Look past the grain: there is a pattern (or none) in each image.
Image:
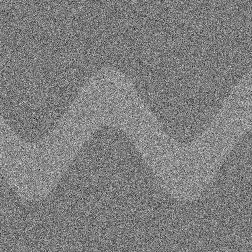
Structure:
a wavy band
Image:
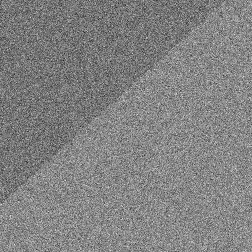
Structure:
a sharp edge
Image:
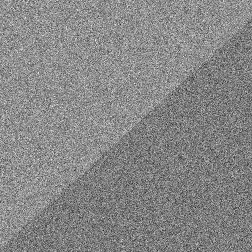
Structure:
a sharp edge
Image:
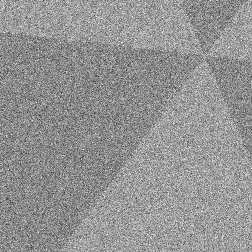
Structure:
spokes from one point
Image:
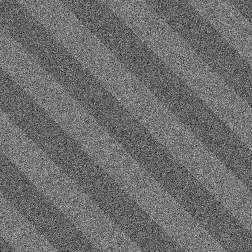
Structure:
diagonal stripes
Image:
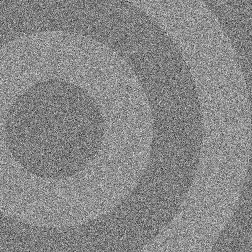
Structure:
rings round one point
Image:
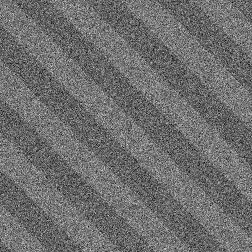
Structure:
diagonal stripes
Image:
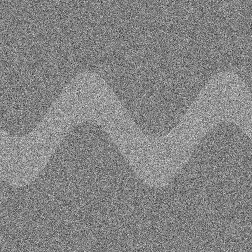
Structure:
a wavy band
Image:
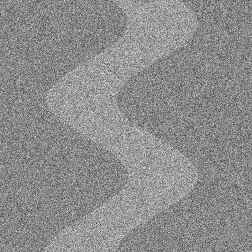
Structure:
a wavy band
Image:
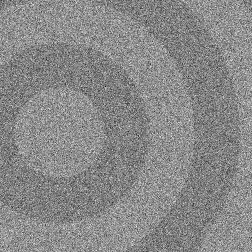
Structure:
rings round one point
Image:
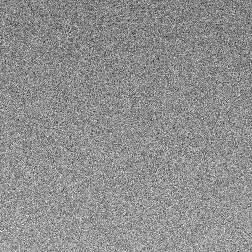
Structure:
a smooth slope
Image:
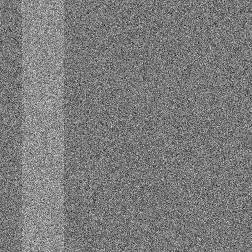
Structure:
one vertical stripe
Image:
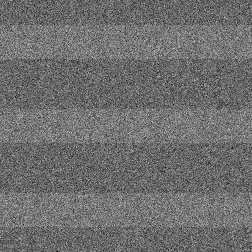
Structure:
horizontal stripes
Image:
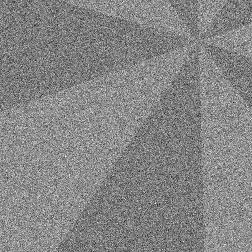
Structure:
spokes from one point
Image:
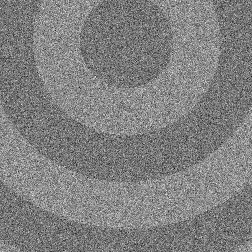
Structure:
rings round one point
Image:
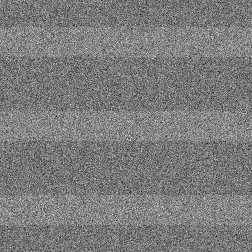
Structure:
horizontal stripes
